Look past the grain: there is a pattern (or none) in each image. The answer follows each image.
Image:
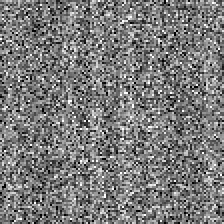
bands of columns
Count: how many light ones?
6
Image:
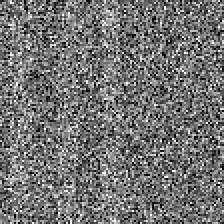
bands of columns
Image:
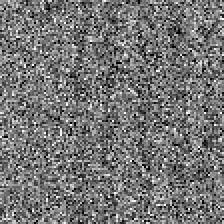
bands of columns
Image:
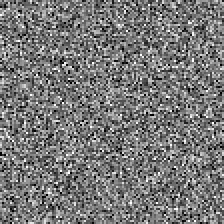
only noise
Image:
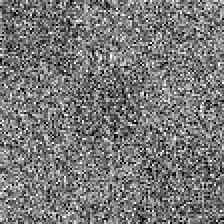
blocks along the diagonal
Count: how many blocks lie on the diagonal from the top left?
3
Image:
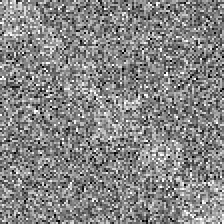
blocks along the diagonal
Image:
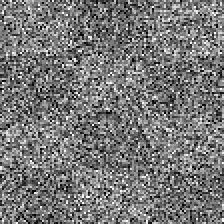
a checkerboard
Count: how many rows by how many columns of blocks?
4 by 3
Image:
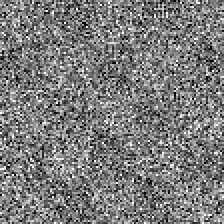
a checkerboard
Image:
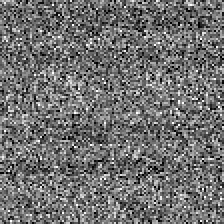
bands of rows
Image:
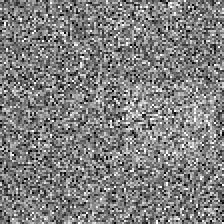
one block
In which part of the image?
middle right
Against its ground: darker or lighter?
lighter
